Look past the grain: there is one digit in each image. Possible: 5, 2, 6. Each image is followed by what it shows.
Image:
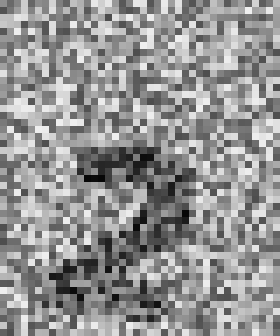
2
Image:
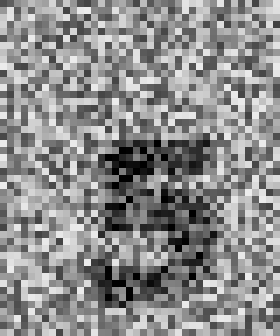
5
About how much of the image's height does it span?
half
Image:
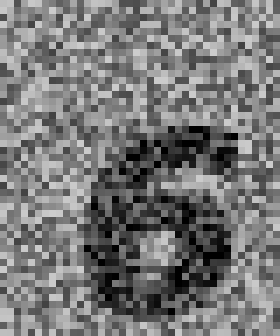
6
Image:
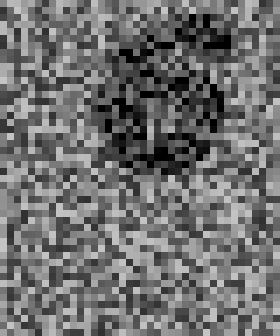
6
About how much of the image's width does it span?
half
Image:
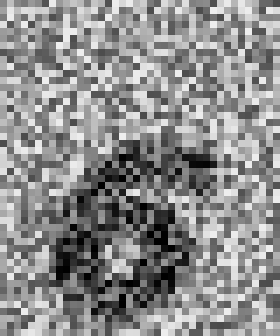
6
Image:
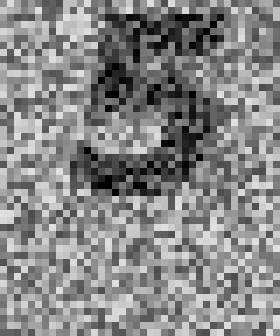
5
